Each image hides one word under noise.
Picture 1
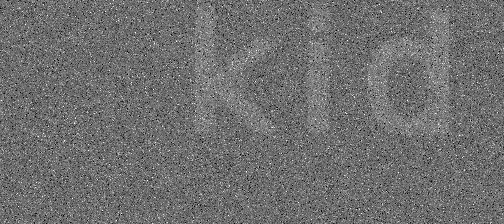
kid
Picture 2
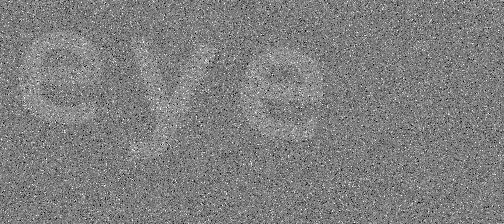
eye
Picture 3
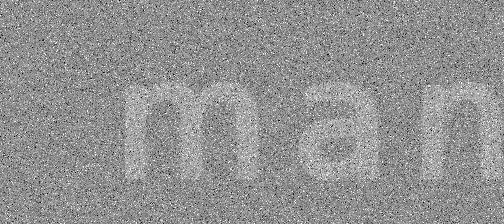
man
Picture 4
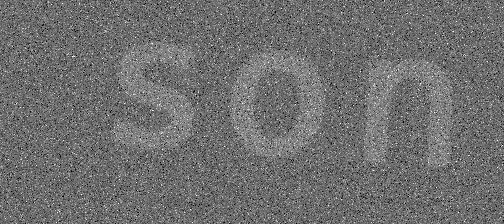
son
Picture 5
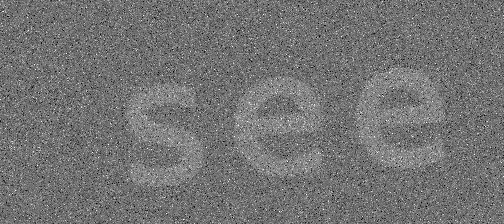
see
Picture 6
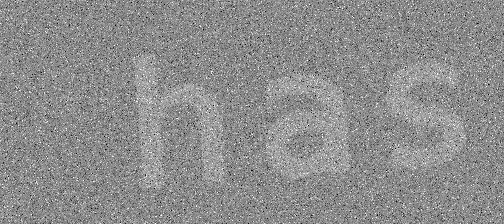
has
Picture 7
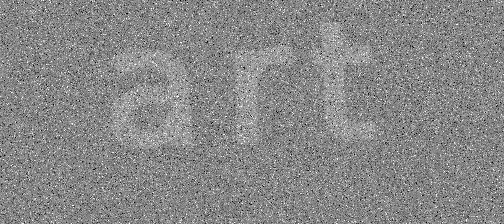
art
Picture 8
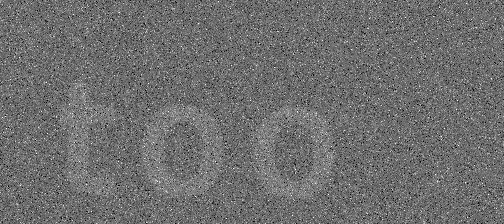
too
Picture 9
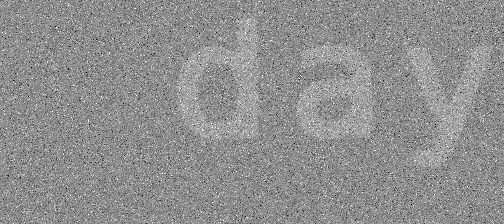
day
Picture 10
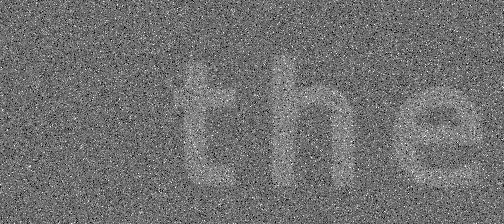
the
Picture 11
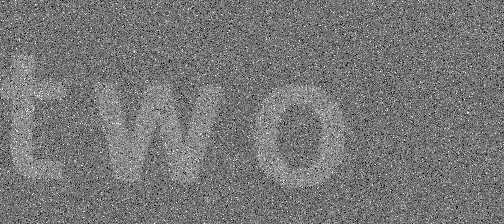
two
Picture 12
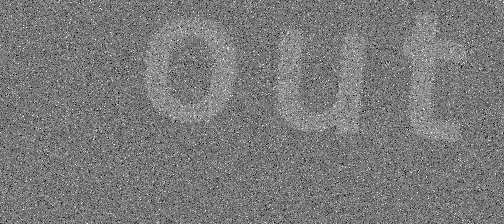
out
